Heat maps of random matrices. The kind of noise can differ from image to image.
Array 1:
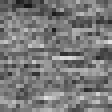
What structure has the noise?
streaked along the rows
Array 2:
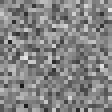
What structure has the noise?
independent entries
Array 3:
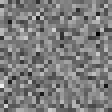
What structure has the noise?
low rank plus noise
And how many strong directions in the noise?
five to eight
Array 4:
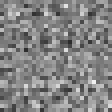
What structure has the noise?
low rank plus noise
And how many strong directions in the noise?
three or four
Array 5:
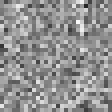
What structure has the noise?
low rank plus noise
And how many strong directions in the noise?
five to eight
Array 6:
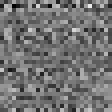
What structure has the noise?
rows of uneven size
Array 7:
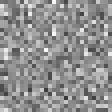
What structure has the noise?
low rank plus noise
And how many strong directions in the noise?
two
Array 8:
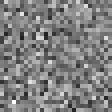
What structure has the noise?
independent entries
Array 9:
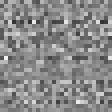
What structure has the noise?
rows of uneven size
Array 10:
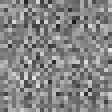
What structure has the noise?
low rank plus noise
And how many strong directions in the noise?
three or four
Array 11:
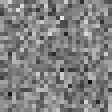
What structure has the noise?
low rank plus noise
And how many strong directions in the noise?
five to eight
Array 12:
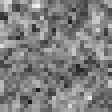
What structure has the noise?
blotchy
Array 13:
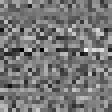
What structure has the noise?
rows of uneven size
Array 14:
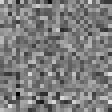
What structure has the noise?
low rank plus noise
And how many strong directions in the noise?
three or four
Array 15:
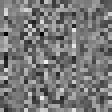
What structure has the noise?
columns of uneven size
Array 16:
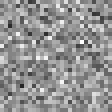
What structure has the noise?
low rank plus noise
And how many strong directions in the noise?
five to eight
